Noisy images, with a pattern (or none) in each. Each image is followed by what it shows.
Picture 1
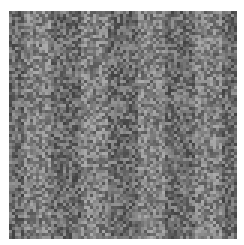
vertical stripes
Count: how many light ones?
4
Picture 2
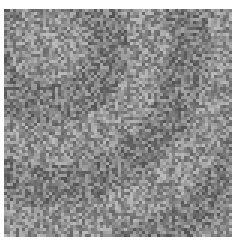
rings round one point
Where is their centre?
top left
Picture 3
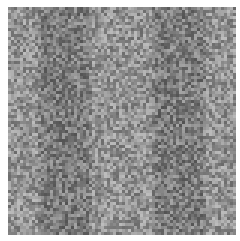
vertical stripes
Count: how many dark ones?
2
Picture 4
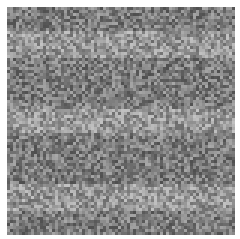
horizontal stripes
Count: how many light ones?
3
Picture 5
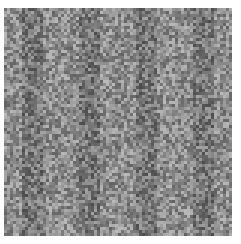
vertical stripes
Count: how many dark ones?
4
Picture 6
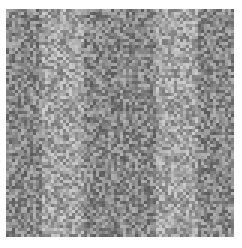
vertical stripes
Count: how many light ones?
2
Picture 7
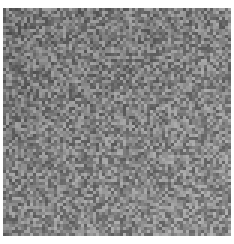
a smooth slope
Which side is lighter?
bottom right
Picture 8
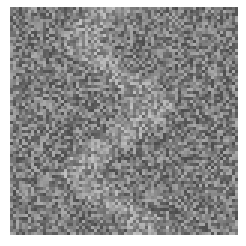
a wavy band
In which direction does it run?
top to bottom
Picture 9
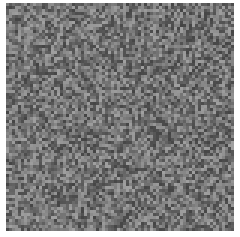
only noise
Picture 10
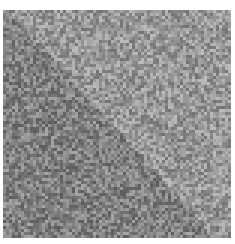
a sharp edge
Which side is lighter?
top right
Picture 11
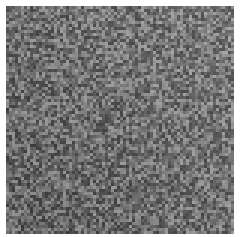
a smooth slope
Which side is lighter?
top right
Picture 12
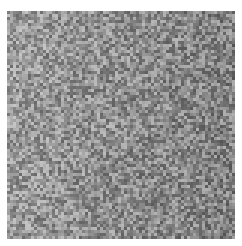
a smooth slope
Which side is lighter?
left
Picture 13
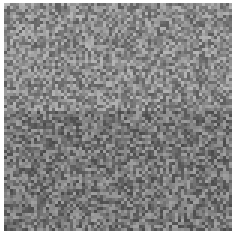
a sharp edge
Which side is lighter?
top
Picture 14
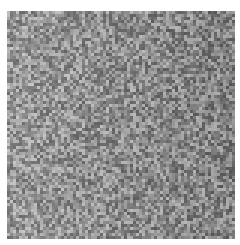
a smooth slope
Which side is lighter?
left
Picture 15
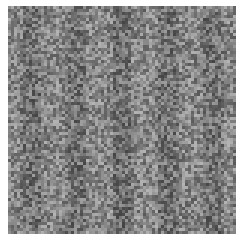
vertical stripes
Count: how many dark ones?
5
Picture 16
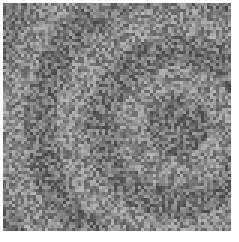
rings round one point
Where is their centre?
middle right
